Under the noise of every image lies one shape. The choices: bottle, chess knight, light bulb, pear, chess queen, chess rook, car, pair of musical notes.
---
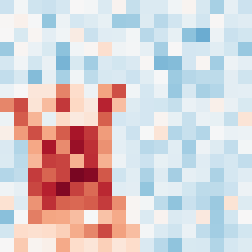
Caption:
red chess rook
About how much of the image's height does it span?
two thirds
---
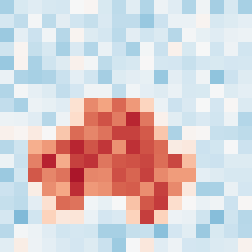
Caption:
red car
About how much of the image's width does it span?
two thirds
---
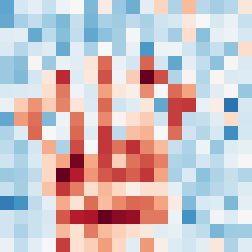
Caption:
red chess queen
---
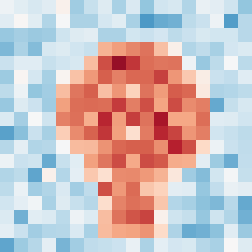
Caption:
red light bulb
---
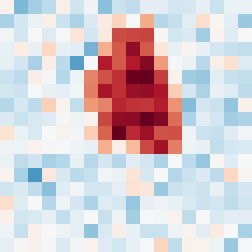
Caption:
red chess knight
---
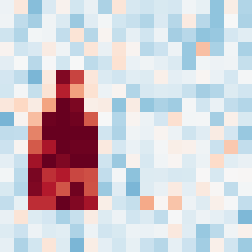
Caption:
red bottle
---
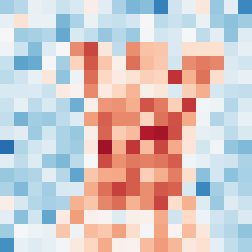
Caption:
red chess rook
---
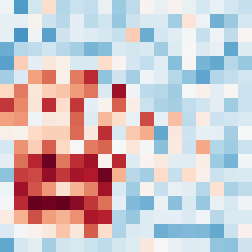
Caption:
red chess queen
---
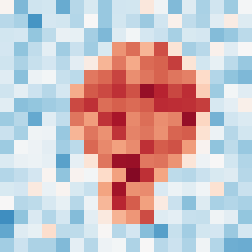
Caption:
red light bulb
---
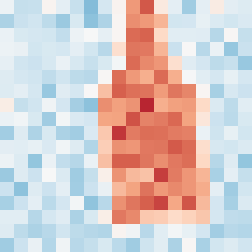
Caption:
red bottle
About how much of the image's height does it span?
nearly all
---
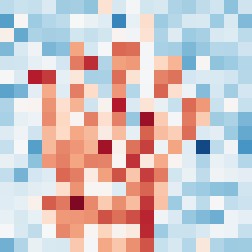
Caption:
red chess queen
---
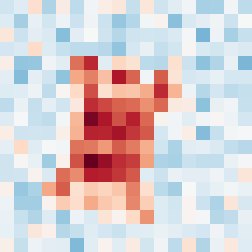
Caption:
red chess rook
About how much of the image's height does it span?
two thirds
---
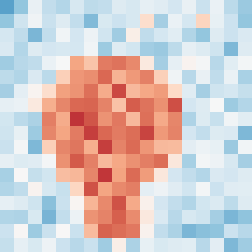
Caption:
red light bulb
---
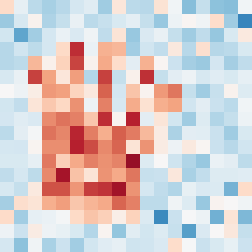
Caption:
red chess queen
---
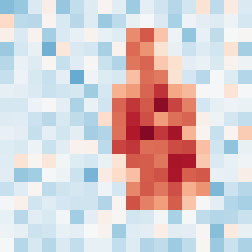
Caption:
red bottle
